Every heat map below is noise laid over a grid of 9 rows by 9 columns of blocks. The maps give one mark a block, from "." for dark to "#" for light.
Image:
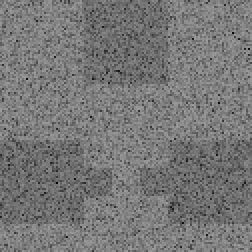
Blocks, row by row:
# # # . . . # # #
# # # . . . # # #
# # # . . . # # #
# # # # # # # # #
# # # # # # # # #
. . . # # # . . .
. . . . # . . . .
. . . # # # . . .
# # # # # # # # #
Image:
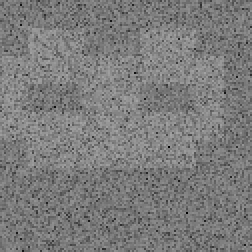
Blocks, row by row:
. . . . . . . . .
. # # . . # # . .
# # # # # # # # .
# . . # # . . # .
# # # # # # # # .
. # # # # # # . .
. . . . . . . . .
. . . . . . . . .
. . . . . . . . .
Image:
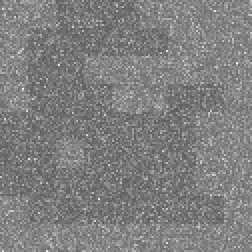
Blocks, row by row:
# # . . . # # # #
# . . . . . # # #
# . . # # # # # #
# . . . # # . . #
. . . . . . . # #
. . # . . . . # #
. . . . . . . # #
# . . . . . . . #
# # # # # # # # #
